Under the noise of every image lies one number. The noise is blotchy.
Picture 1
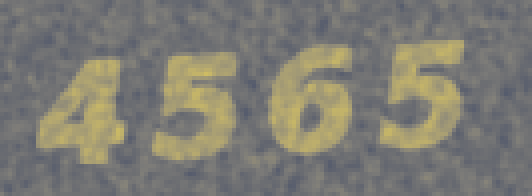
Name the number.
4565
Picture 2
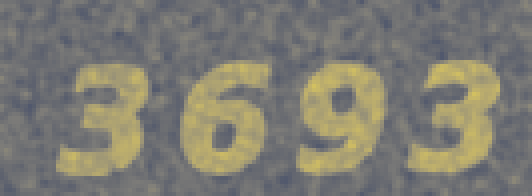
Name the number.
3693
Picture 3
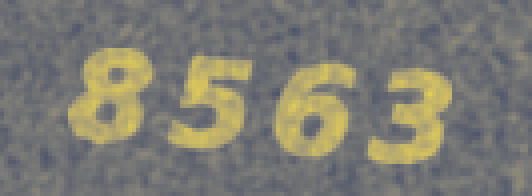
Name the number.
8563
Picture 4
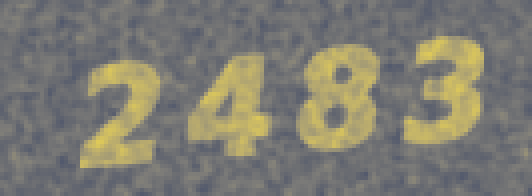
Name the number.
2483
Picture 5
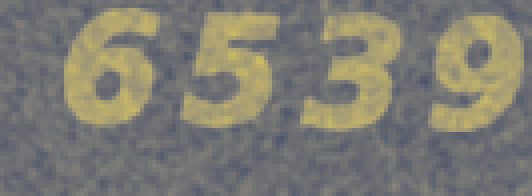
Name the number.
6539
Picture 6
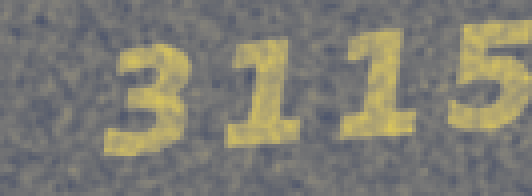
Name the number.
3115
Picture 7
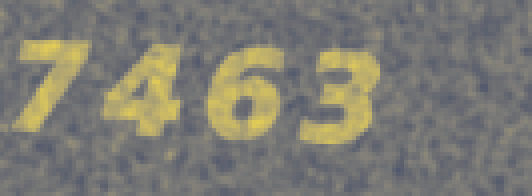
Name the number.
7463
